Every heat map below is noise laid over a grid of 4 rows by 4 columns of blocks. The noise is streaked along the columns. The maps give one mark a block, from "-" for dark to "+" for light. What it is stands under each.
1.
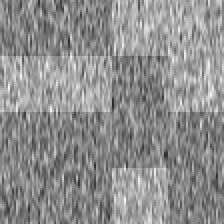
- - + +
+ + - +
- - - -
- - + -
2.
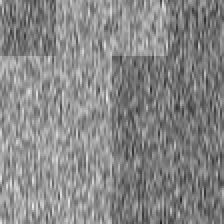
- + + -
+ + - -
+ + - -
+ + - -
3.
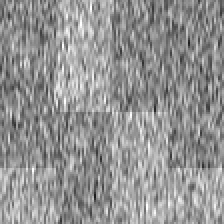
- + - -
- + - -
- - + -
+ - + +
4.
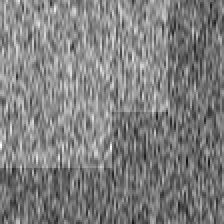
+ + + -
+ + + -
+ + - -
- - - -
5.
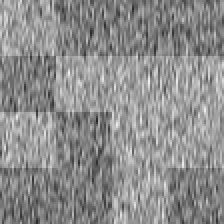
+ - - -
- + + +
+ - + +
- - + -
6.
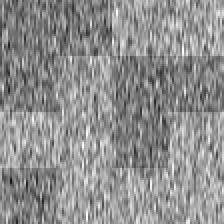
- - + +
- + - -
+ + - +
- + + +
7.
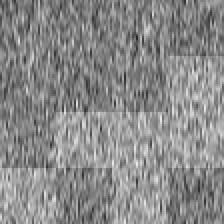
- - - -
- - - +
- + + +
+ - + -
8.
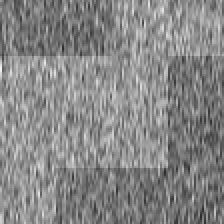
- - + +
+ + + -
+ + + -
+ - - -
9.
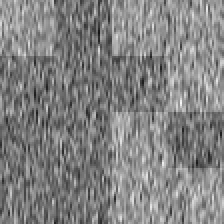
+ - + +
- - - +
- - + -
- - + +
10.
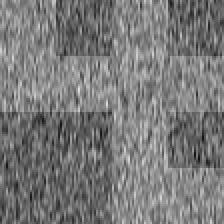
+ - + -
+ + + +
- - + -
- - + +
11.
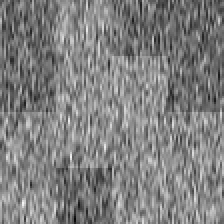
- + - -
- + + -
+ + + +
+ - + +
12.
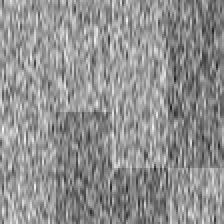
+ + + -
+ + + -
+ - + -
+ - - +
